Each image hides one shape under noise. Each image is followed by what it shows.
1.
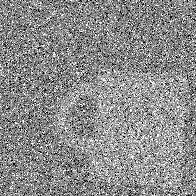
light cup
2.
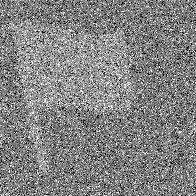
light flag
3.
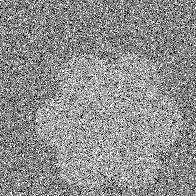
light flower
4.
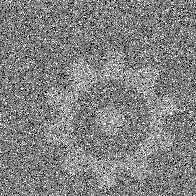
light gear
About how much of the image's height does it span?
two thirds
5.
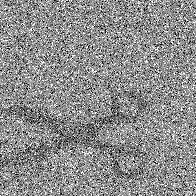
dark pair of scissors
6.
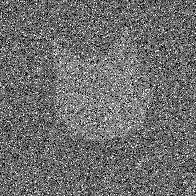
light cat's head
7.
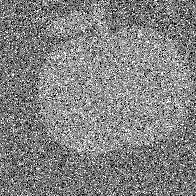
light apple
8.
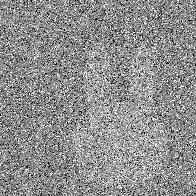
light rabbit's head
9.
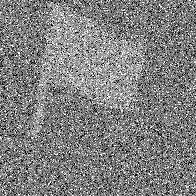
light flag
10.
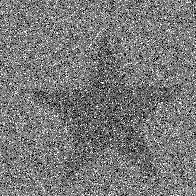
dark star
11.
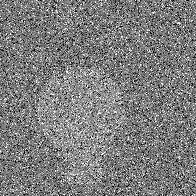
light light bulb
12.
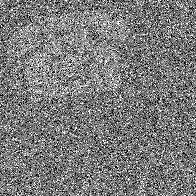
light telephone
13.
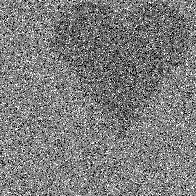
dark heart
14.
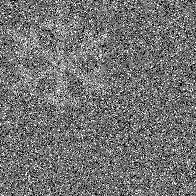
light snowflake
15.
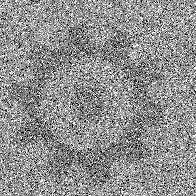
dark gear
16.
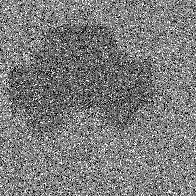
dark car
